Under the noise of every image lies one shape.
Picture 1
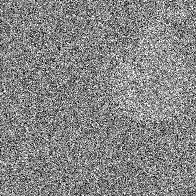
pear
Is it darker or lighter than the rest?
lighter
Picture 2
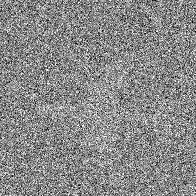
airplane
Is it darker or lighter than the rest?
lighter
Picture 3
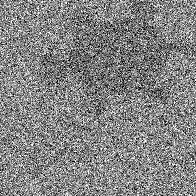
turtle
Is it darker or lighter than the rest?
darker
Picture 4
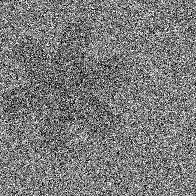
asterisk
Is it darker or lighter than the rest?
darker
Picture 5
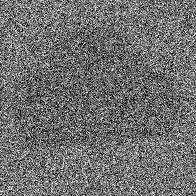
cloud
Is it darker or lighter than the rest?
darker
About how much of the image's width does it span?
nearly all
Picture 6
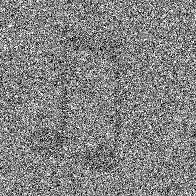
pair of musical notes
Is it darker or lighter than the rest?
darker
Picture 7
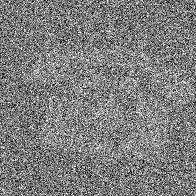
telephone
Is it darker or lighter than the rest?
lighter
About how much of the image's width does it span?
nearly all
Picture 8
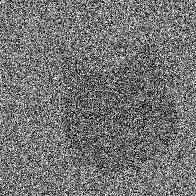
cat's head
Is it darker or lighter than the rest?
darker
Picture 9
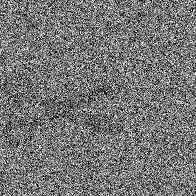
pair of scissors
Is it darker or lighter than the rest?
darker
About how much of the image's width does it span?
two thirds
